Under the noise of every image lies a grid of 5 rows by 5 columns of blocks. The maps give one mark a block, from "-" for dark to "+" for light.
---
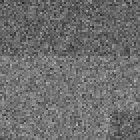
-----
-----
+++++
+++++
++++-
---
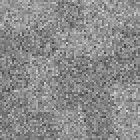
++-++
--++-
-+---
-+--+
--+-+
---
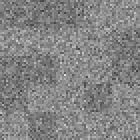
---++
++++-
--++-
-++-+
+-+++
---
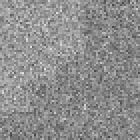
+++--
+++--
++---
+----
-----
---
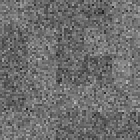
+---+
-+-++
-+--+
-++++
++---
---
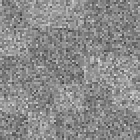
-++--
+----
---++
+-+-+
-+---
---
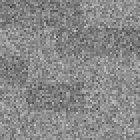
---++
++---
-++++
+--++
+++++
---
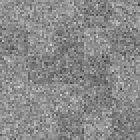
+++-+
-+-+-
+---+
+++-+
++-+-
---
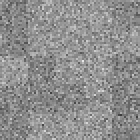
-+++-
-++++
+-++-
---+-
-+++-
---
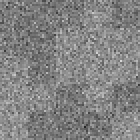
---+-
--+++
+-+++
++-+-
+---+
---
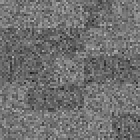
+++-+
---++
--+--
+--++
++++-
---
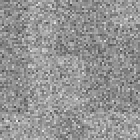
-+--+
-+---
-++--
-++--
++-++
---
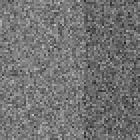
+++--
+++--
+++--
+++--
+++--
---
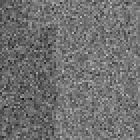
-++++
--+++
--+++
--+++
--+++
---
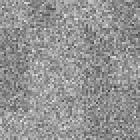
+-++-
-++--
-++-+
-++--
+++--
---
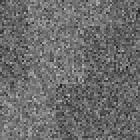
-+++-
-++--
-++--
++---
++---
